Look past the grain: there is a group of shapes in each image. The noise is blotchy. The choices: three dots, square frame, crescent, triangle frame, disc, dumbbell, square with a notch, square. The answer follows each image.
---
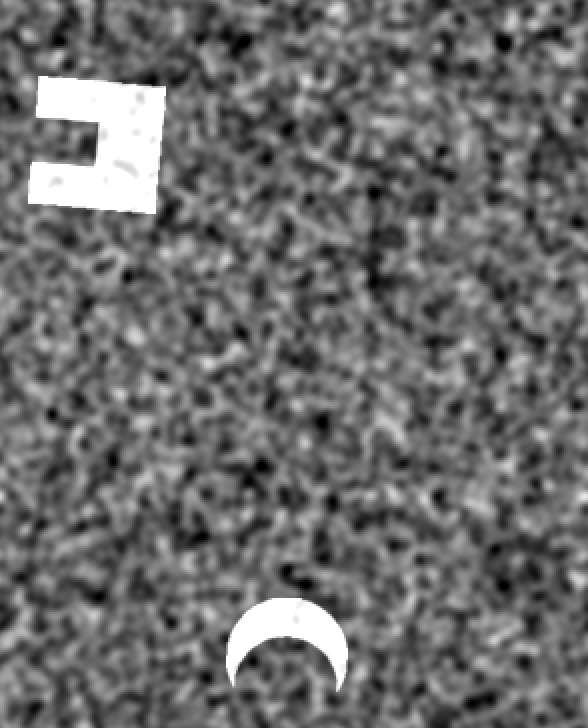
top left: light square with a notch; bottom middle: light crescent
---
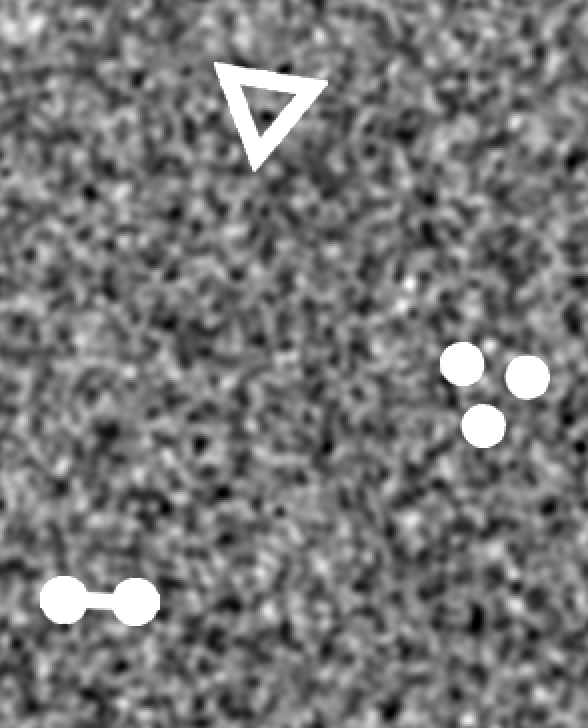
top middle: light triangle frame; middle right: light three dots; bottom left: light dumbbell
